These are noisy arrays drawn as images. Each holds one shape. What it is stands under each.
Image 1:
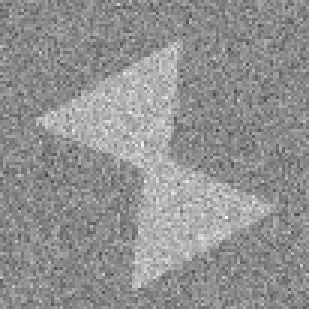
bow tie
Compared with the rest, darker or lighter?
lighter
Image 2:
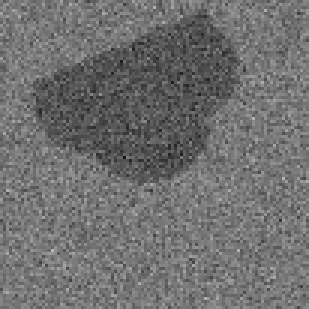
cloud
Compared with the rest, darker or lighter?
darker
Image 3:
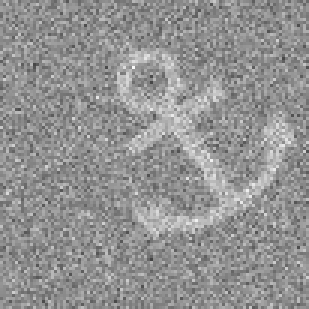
anchor
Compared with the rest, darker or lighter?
lighter
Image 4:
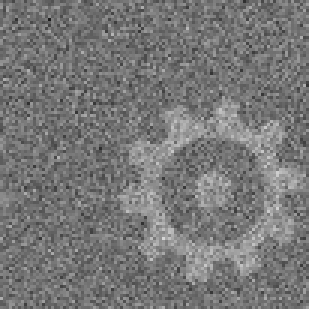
gear
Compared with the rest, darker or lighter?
lighter
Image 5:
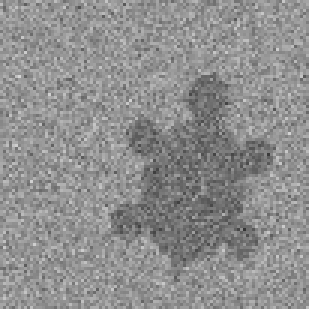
turtle
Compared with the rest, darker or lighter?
darker
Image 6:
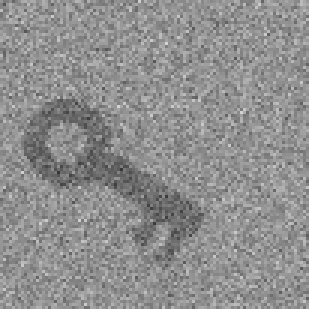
key
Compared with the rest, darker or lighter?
darker
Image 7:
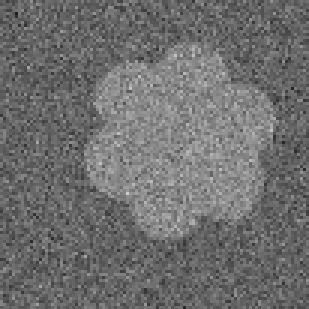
flower
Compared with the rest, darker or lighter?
lighter
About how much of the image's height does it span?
two thirds
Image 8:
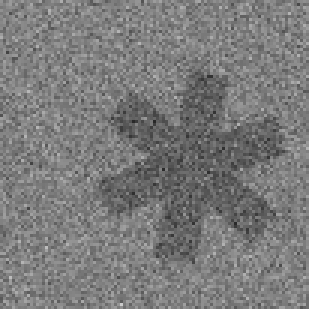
asterisk
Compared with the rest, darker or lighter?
darker
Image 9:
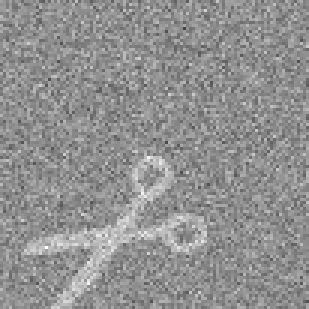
pair of scissors
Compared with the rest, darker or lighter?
lighter
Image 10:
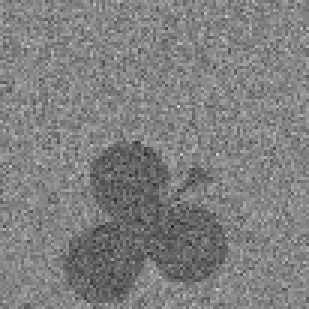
club
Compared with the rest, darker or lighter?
darker
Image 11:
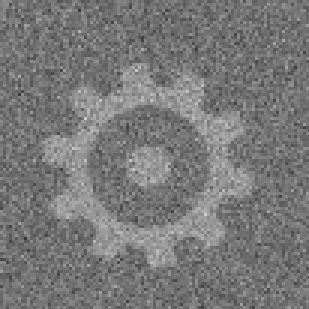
gear
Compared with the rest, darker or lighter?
lighter
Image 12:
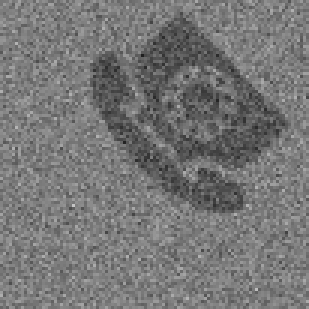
telephone
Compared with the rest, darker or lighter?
darker
